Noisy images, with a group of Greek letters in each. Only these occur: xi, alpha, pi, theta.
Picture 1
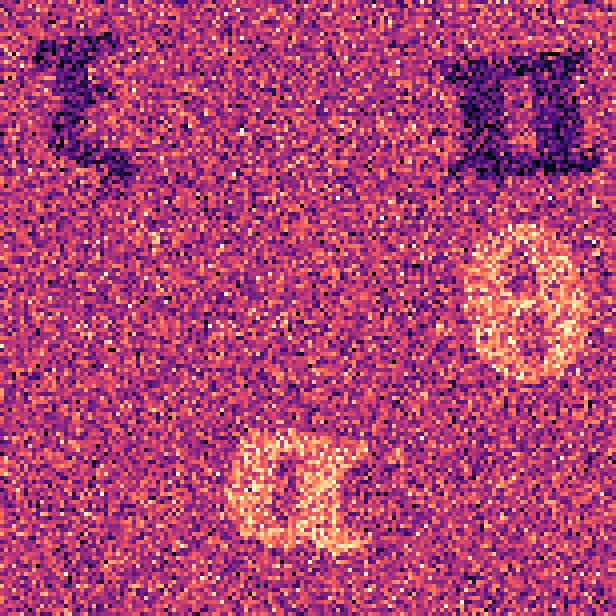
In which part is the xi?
top left
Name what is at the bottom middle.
alpha
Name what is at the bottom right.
nothing
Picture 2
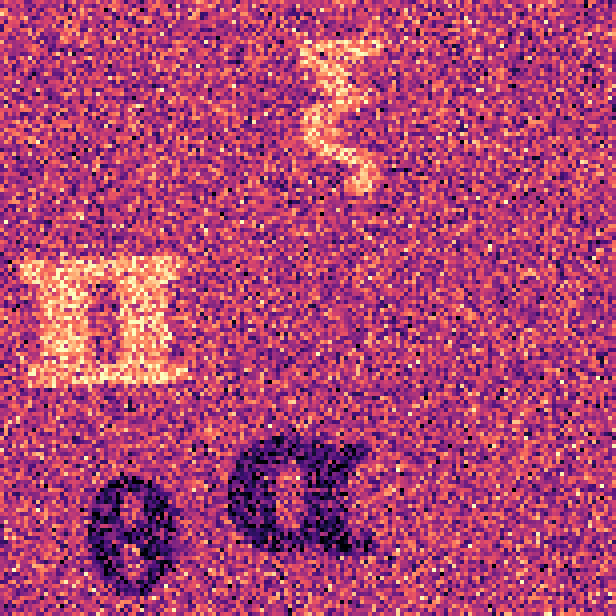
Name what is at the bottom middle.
alpha
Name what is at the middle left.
pi
